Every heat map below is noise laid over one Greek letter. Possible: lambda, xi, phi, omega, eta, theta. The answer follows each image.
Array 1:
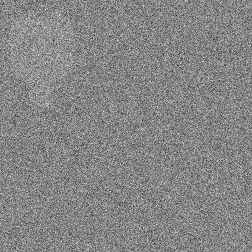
phi
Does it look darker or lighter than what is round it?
lighter
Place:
top left
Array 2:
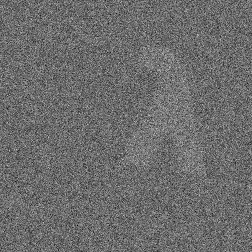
lambda
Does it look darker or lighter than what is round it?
lighter
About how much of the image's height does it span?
half
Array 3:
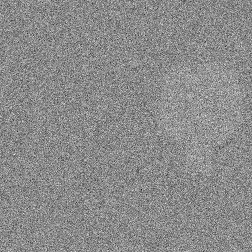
phi
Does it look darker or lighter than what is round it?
lighter
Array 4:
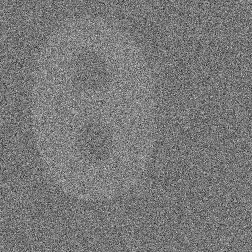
theta
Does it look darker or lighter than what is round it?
lighter
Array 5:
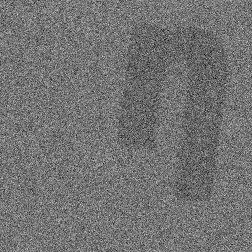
eta
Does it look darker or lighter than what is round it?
darker
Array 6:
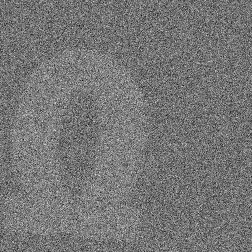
omega
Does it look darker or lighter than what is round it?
lighter
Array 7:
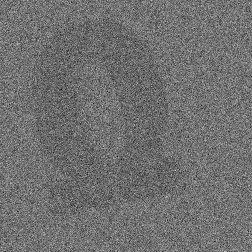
omega
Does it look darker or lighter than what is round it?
darker
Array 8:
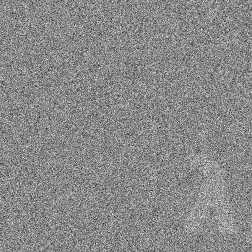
lambda
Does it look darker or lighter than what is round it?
lighter
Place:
bottom right
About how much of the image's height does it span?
a third
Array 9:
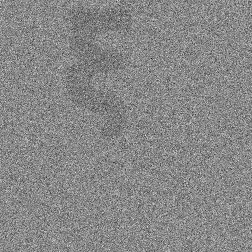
xi
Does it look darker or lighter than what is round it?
darker
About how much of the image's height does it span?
half
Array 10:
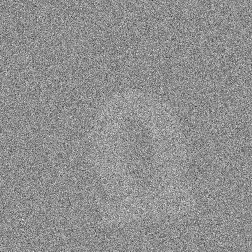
omega
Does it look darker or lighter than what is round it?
lighter
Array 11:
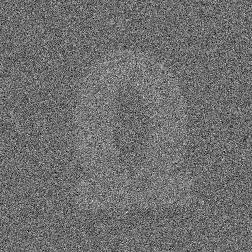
omega
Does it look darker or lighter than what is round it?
lighter
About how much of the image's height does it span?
two thirds
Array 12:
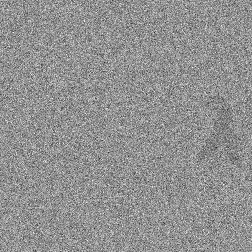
lambda
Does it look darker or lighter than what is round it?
darker
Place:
middle right
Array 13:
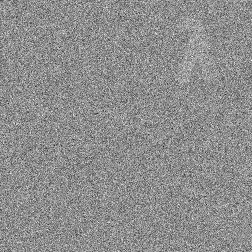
lambda
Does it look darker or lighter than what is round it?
lighter
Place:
top right
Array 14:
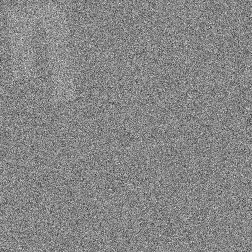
eta
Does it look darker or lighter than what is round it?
lighter
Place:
top left
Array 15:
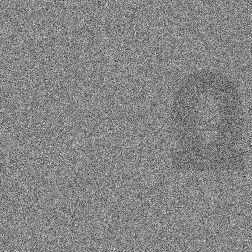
omega
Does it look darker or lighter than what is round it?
darker
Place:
middle right
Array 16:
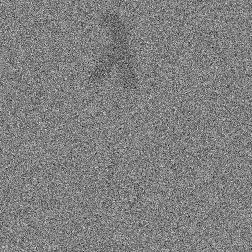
lambda
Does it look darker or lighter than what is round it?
darker
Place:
top middle
